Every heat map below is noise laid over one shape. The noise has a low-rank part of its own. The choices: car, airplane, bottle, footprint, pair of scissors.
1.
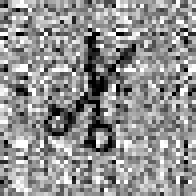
pair of scissors
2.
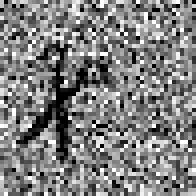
pair of scissors
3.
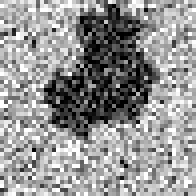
car
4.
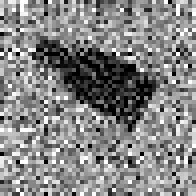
bottle
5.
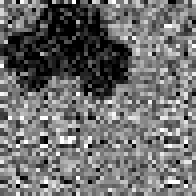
car
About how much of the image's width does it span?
two thirds
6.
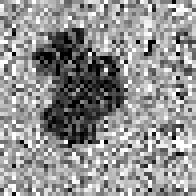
car
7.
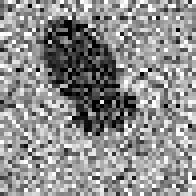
footprint
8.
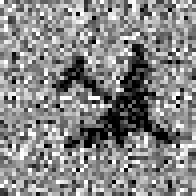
airplane
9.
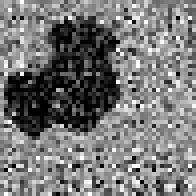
car
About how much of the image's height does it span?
two thirds
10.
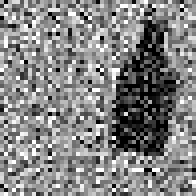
bottle
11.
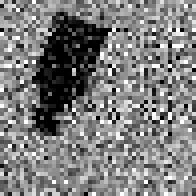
bottle
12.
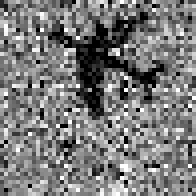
airplane
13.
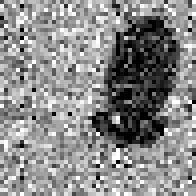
footprint
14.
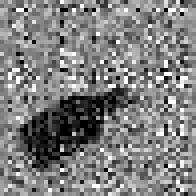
bottle
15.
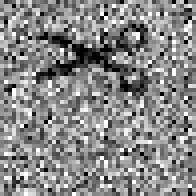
pair of scissors
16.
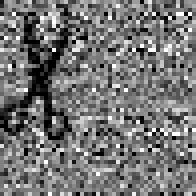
pair of scissors
